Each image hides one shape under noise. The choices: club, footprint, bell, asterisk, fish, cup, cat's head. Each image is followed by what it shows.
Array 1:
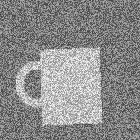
light cup
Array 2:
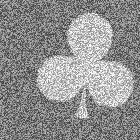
light club
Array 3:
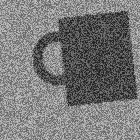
dark cup
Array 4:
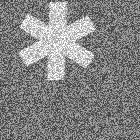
light asterisk
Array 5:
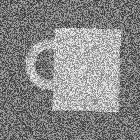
light cup
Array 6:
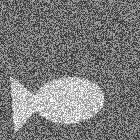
light fish
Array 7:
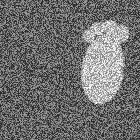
light footprint
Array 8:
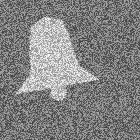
light bell
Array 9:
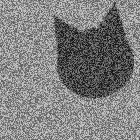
dark cat's head
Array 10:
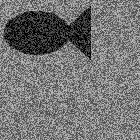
dark fish
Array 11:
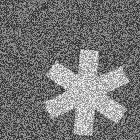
light asterisk
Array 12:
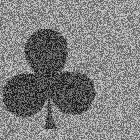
dark club
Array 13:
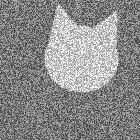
light cat's head
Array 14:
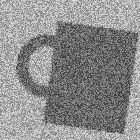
dark cup
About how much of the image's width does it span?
nearly all
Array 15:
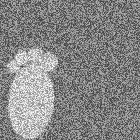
light footprint
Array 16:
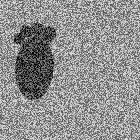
dark footprint
